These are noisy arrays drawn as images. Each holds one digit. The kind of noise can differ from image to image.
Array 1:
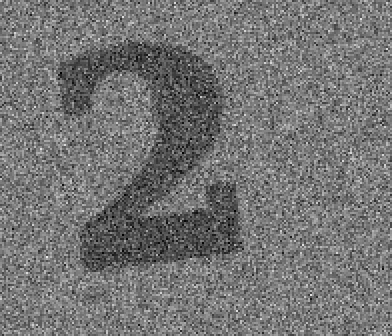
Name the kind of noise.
independent entries
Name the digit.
2
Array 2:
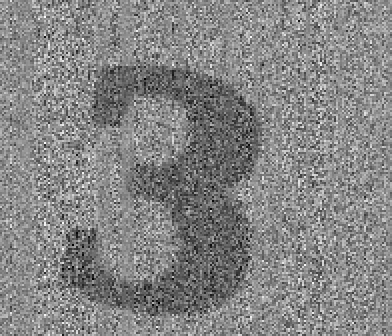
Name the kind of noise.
columns of uneven size
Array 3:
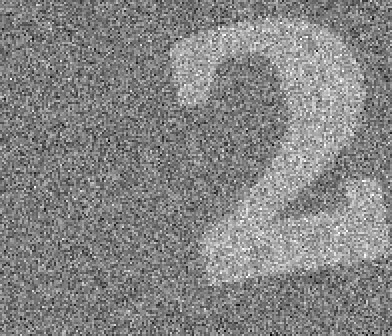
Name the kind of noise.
independent entries
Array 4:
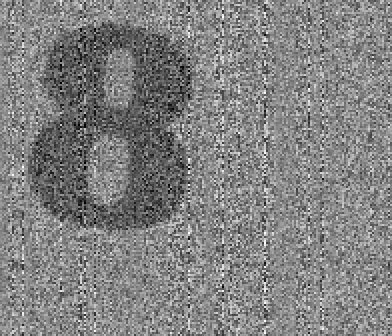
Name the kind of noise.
columns of uneven size
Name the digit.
8
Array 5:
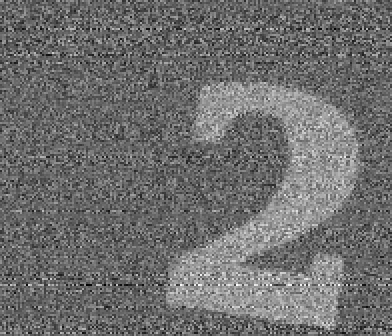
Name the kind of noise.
rows of uneven size
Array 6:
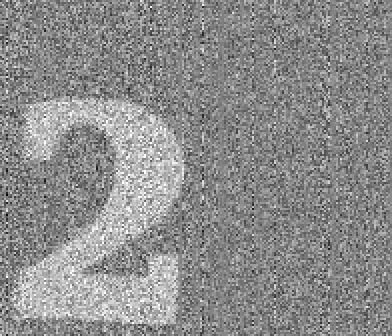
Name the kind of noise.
columns of uneven size
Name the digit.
2
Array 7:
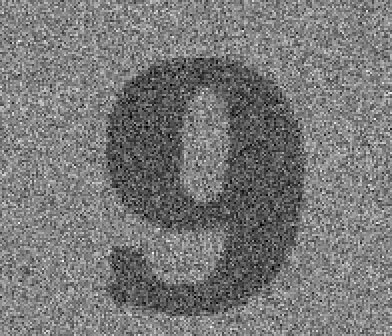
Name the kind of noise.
independent entries
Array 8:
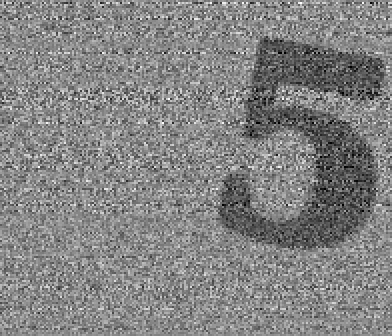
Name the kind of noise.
rows of uneven size
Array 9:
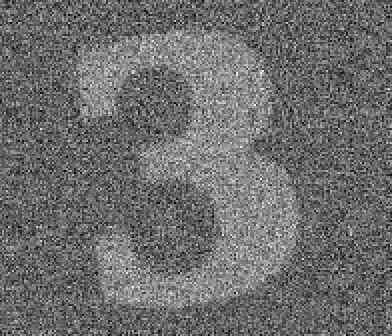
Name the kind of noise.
low rank plus noise
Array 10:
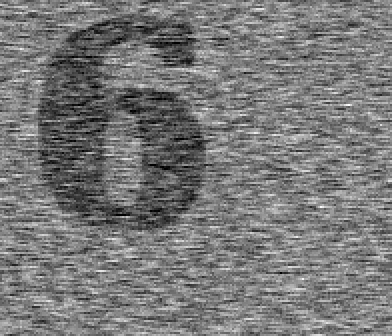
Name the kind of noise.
streaked along the rows
